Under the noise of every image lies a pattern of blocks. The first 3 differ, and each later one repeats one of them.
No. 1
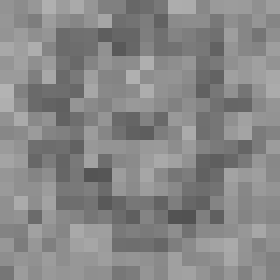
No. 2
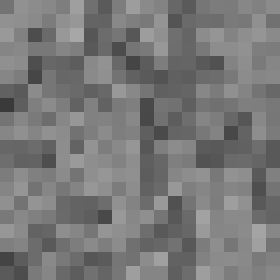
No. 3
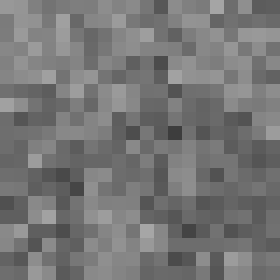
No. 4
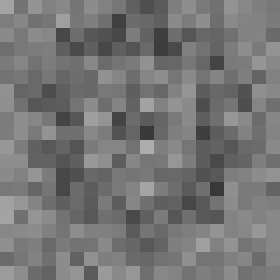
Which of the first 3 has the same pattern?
1
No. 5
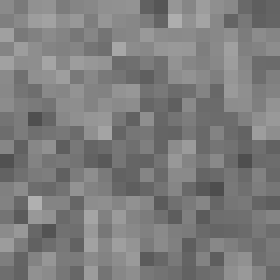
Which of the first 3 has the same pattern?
3
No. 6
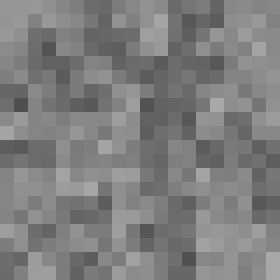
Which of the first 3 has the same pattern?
2
